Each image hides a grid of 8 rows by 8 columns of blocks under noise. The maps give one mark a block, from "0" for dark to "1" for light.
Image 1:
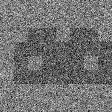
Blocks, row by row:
1 1 1 1 1 1 1 1
1 1 1 1 1 1 1 1
1 1 0 0 1 0 0 1
1 0 0 0 0 0 0 0
1 0 1 0 0 0 1 0
1 0 0 0 0 0 0 0
1 1 1 1 1 1 1 1
1 1 1 1 1 1 1 1
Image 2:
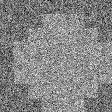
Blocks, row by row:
0 0 0 0 0 0 0 0
0 0 0 1 1 1 0 0
0 0 1 1 1 1 1 0
0 1 1 1 1 1 1 1
0 1 1 1 1 1 1 1
0 1 1 1 1 1 1 1
0 0 1 1 1 1 1 0
0 0 0 1 1 1 0 0
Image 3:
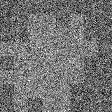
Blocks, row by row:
0 0 0 0 0 0 0 0
0 0 1 1 0 1 0 0
0 0 1 1 1 1 0 0
1 1 1 1 1 1 1 0
0 1 1 1 1 1 0 0
1 1 1 1 1 1 0 0
0 1 1 1 1 0 0 0
0 1 0 1 1 0 0 0
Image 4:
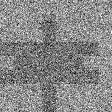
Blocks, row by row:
1 1 1 1 1 1 1 1
1 1 1 0 1 1 1 1
1 1 1 0 1 1 1 1
0 0 0 0 0 0 0 1
1 0 0 0 0 0 1 1
0 0 0 0 0 0 0 1
1 1 1 0 1 1 1 1
1 1 1 0 1 1 1 1
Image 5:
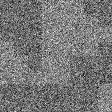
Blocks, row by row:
0 0 0 1 1 1 0 0
0 0 0 1 1 1 1 0
0 0 0 1 1 1 1 1
1 0 0 1 1 1 1 0
1 1 0 1 1 0 0 0
1 1 1 1 1 0 0 0
0 0 0 0 0 0 0 1
0 0 0 0 0 0 0 1
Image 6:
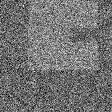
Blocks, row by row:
0 0 1 1 1 1 1 0
0 0 1 1 1 1 1 0
0 0 1 1 1 0 0 0
0 0 1 1 1 1 1 0
0 0 1 1 1 1 1 0
0 0 0 0 0 0 0 0
0 0 0 0 0 0 0 0
0 0 0 0 0 0 0 0
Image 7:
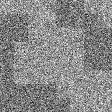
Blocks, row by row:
1 1 1 1 0 0 1 1
0 0 1 1 0 0 0 1
0 0 1 1 1 1 0 0
0 1 1 1 1 1 0 0
0 1 1 1 1 1 0 0
0 1 1 1 1 1 1 1
0 0 0 0 1 1 1 1
0 0 0 0 0 1 1 1
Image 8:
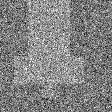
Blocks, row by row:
0 0 1 1 1 0 0 0
0 0 1 1 1 0 0 0
0 0 1 1 1 0 0 0
0 0 1 1 1 0 0 0
0 1 1 1 1 1 0 0
0 1 1 1 1 1 0 0
0 0 0 1 0 0 0 0
0 0 0 0 0 0 0 0
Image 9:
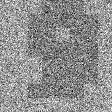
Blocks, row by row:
1 1 1 0 0 0 1 1
1 1 0 0 0 0 0 1
1 1 0 0 1 0 0 1
1 1 0 0 0 0 0 1
1 1 1 0 0 0 0 1
1 1 1 0 0 0 0 1
1 1 0 0 0 0 1 1
1 1 1 1 1 1 1 1
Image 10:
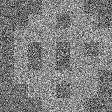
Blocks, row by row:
0 0 0 1 1 1 0 0
0 0 1 1 0 1 1 0
0 1 1 1 1 1 1 1
0 1 0 1 0 1 0 1
0 1 0 1 0 1 1 1
0 1 1 1 1 1 1 0
0 0 1 1 0 1 1 0
0 0 0 1 1 1 0 0
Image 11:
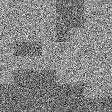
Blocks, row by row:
1 1 1 1 0 0 1 1
1 1 1 1 0 0 1 1
1 1 1 1 0 1 1 1
1 0 0 1 1 1 1 1
1 1 1 1 1 1 1 1
1 0 0 0 1 1 1 1
0 0 0 0 0 0 1 1
0 0 0 0 0 0 0 0
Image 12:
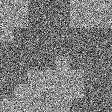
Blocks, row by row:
1 1 0 0 0 1 1 1
1 1 0 0 0 1 1 1
1 0 0 0 0 0 0 0
0 0 0 0 0 0 0 0
0 0 0 0 1 0 0 0
0 0 1 1 1 1 0 0
0 1 1 1 1 1 0 0
1 1 1 1 1 0 0 0
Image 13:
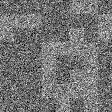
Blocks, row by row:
0 0 0 0 0 1 1 0
1 1 1 0 0 0 0 1
1 0 0 0 0 1 0 1
0 0 0 1 1 1 1 0
0 0 0 1 0 0 1 0
0 0 0 1 0 1 1 0
0 0 0 1 1 1 1 0
0 0 0 0 1 0 1 0
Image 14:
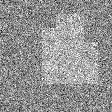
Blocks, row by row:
0 0 0 0 0 0 0 0
0 0 0 0 1 1 0 0
0 0 0 1 1 1 0 0
0 0 0 1 1 1 1 0
0 0 0 1 1 1 1 0
0 0 0 1 1 1 1 0
0 0 0 0 0 0 0 0
0 0 0 0 0 0 0 0
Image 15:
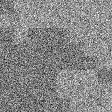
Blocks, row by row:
0 1 1 1 1 1 1 1
1 1 1 1 1 1 1 1
0 1 0 0 0 1 1 1
0 0 0 0 0 0 1 1
0 0 0 0 0 0 0 1
0 0 0 0 1 1 1 0
0 0 0 0 1 1 1 1
0 0 0 0 0 1 1 1
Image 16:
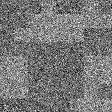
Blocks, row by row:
0 0 0 1 0 0 1 0
0 0 1 1 1 1 1 1
0 1 1 1 1 1 0 0
0 0 0 0 0 0 0 0
1 1 0 0 0 0 1 1
1 1 0 0 0 0 1 1
1 1 0 0 0 0 1 0
0 0 0 0 0 1 1 1
